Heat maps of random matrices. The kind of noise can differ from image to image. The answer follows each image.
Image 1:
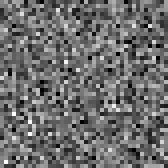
independent entries
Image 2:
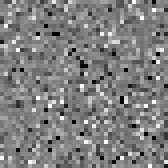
heavy tails
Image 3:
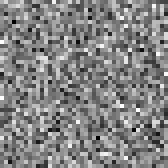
independent entries
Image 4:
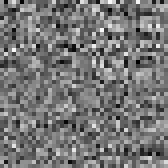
low rank plus noise
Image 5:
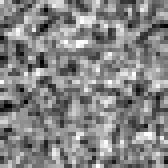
blotchy
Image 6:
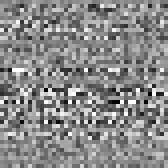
rows of uneven size
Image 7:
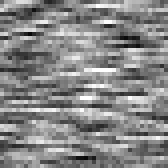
streaked along the rows
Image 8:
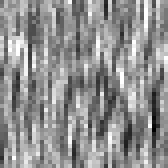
streaked along the columns
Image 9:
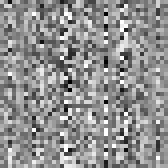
columns of uneven size
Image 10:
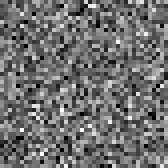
independent entries
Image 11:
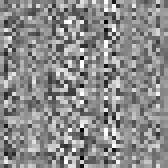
columns of uneven size
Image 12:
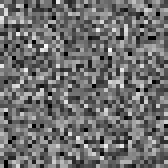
independent entries
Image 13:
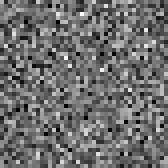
independent entries
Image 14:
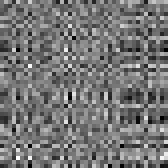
low rank plus noise
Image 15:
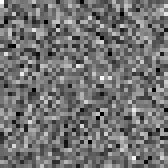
independent entries
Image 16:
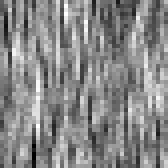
streaked along the columns
